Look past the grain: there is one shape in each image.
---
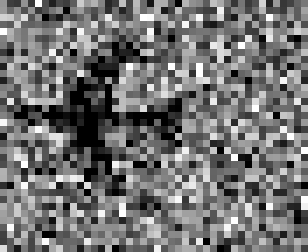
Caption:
dark airplane
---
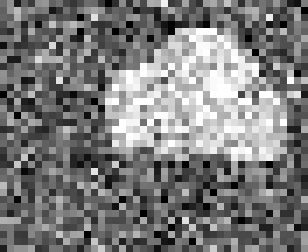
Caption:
light cloud
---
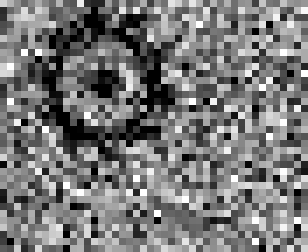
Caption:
dark gear
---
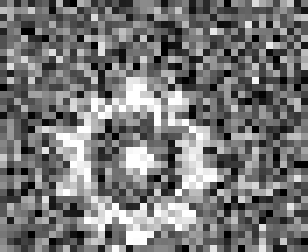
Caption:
light gear
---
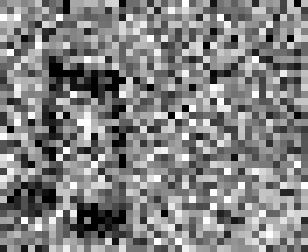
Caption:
dark pair of musical notes
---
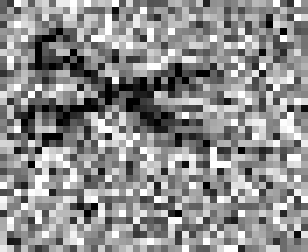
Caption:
dark pair of scissors
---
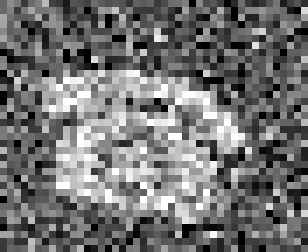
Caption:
light telephone
